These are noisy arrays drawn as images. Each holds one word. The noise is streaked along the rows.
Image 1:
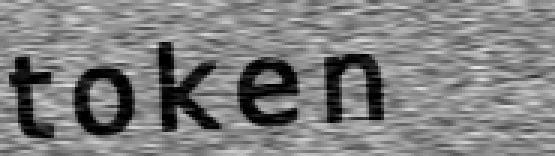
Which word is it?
token
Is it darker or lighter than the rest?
darker
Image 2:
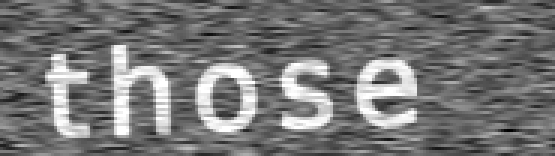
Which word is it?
those
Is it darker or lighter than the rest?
lighter
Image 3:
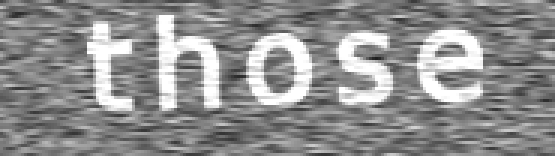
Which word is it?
those
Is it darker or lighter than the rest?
lighter
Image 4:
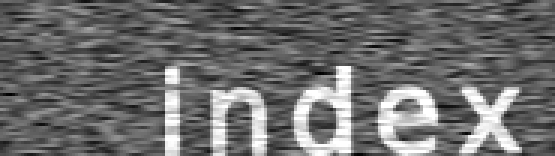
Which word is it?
index
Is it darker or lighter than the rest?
lighter
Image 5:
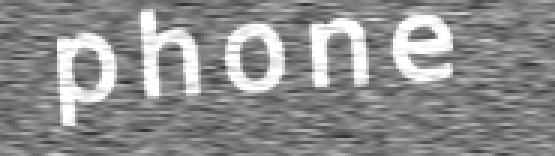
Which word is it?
phone
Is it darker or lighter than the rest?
lighter
